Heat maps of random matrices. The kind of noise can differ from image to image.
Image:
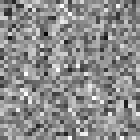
independent entries
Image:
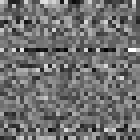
rows of uneven size
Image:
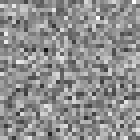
independent entries
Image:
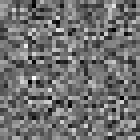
low rank plus noise
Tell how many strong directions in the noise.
two
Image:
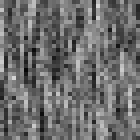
streaked along the columns
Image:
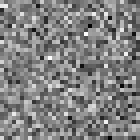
independent entries
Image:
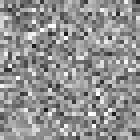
independent entries
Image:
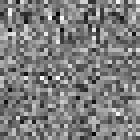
low rank plus noise
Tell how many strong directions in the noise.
two
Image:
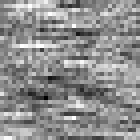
streaked along the rows
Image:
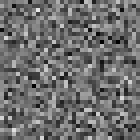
independent entries
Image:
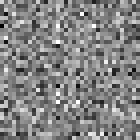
low rank plus noise
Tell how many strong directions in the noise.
three or four
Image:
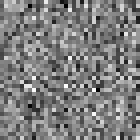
low rank plus noise
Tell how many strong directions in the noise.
two
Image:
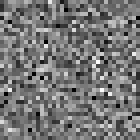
independent entries
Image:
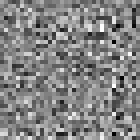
low rank plus noise
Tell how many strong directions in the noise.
two
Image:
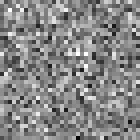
independent entries
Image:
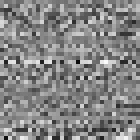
rows of uneven size
